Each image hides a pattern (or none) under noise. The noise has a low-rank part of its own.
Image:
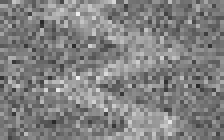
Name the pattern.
a wavy band
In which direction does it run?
top to bottom
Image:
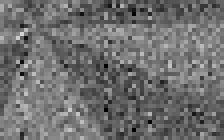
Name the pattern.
spokes from one point
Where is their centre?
top left
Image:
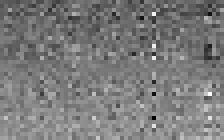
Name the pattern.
a smooth slope
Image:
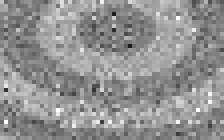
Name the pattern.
rings round one point
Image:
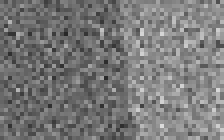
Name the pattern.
a sharp edge
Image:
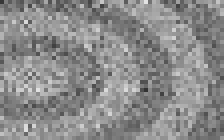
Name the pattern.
rings round one point
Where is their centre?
middle left
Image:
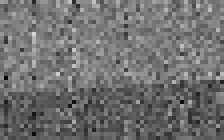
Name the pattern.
a sharp edge
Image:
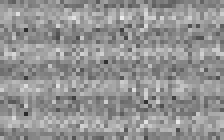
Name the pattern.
horizontal stripes
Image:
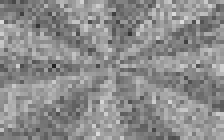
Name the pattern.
spokes from one point
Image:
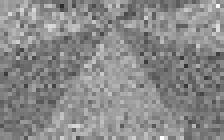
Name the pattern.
spokes from one point
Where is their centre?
top middle
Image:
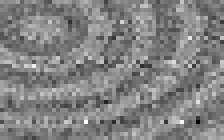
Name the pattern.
rings round one point
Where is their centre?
top left
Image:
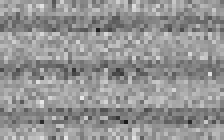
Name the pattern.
horizontal stripes
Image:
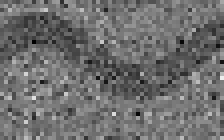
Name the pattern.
a wavy band
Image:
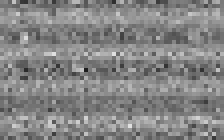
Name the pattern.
horizontal stripes
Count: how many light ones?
4
